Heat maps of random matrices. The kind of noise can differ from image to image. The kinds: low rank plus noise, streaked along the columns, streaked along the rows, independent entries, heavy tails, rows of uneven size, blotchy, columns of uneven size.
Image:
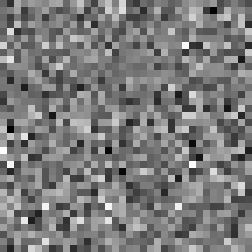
low rank plus noise
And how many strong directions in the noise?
five to eight
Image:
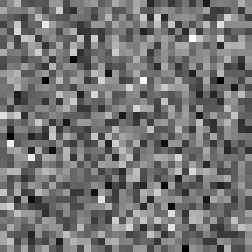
independent entries
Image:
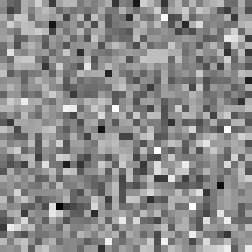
independent entries
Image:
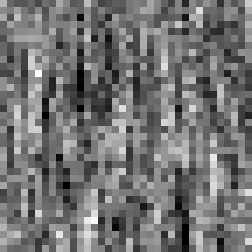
streaked along the columns
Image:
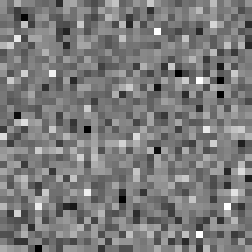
heavy tails
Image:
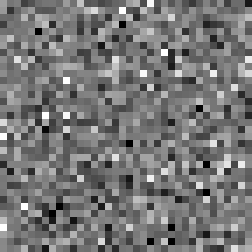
heavy tails
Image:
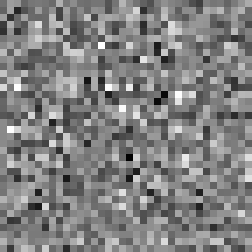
low rank plus noise
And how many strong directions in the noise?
five to eight
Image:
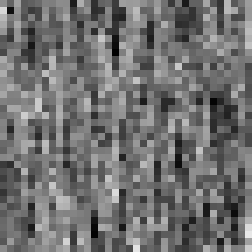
streaked along the columns
